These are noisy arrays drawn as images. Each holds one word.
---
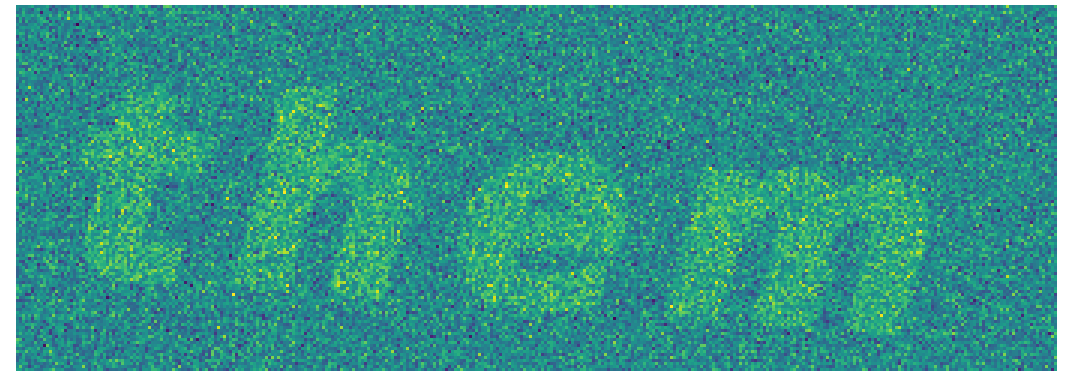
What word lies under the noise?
them
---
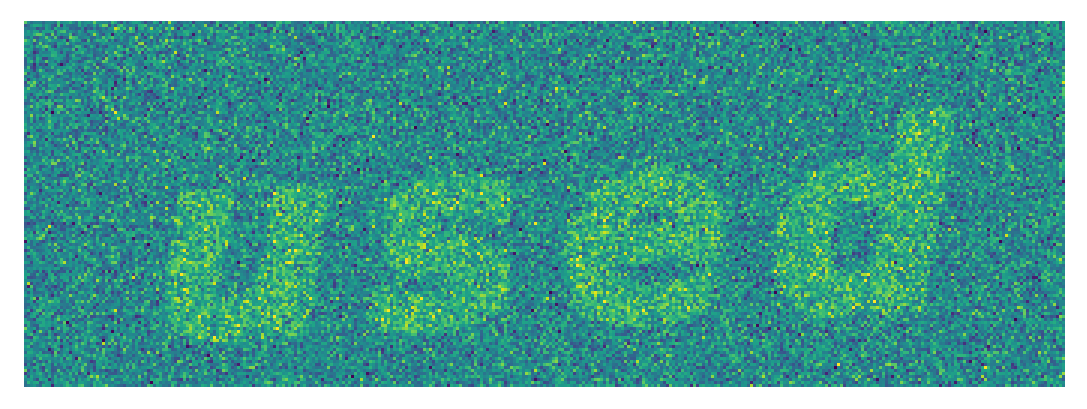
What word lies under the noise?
used
